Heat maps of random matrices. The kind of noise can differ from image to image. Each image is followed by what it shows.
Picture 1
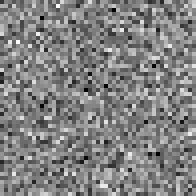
independent entries
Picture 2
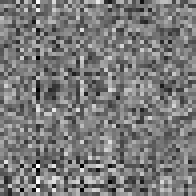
low rank plus noise
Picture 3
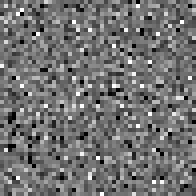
heavy tails
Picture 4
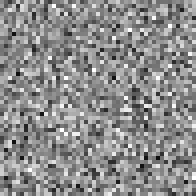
independent entries
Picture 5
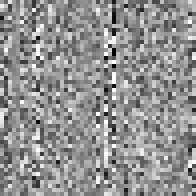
columns of uneven size
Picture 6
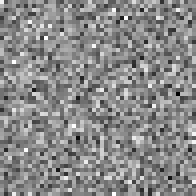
independent entries
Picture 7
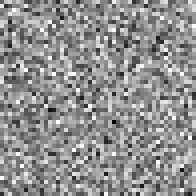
independent entries
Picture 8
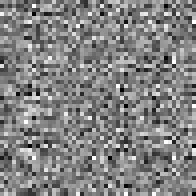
low rank plus noise
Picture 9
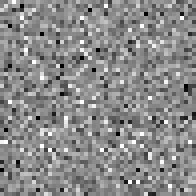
heavy tails
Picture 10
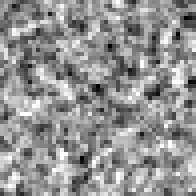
blotchy
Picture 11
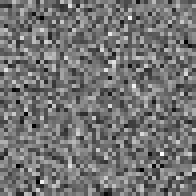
independent entries
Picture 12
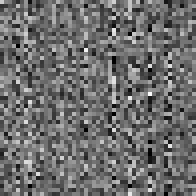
columns of uneven size
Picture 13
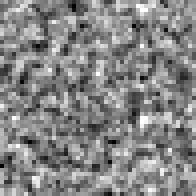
blotchy
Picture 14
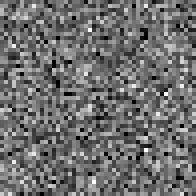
independent entries
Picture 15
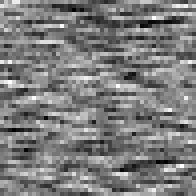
streaked along the rows
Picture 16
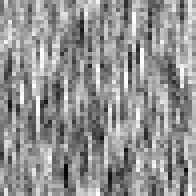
streaked along the columns
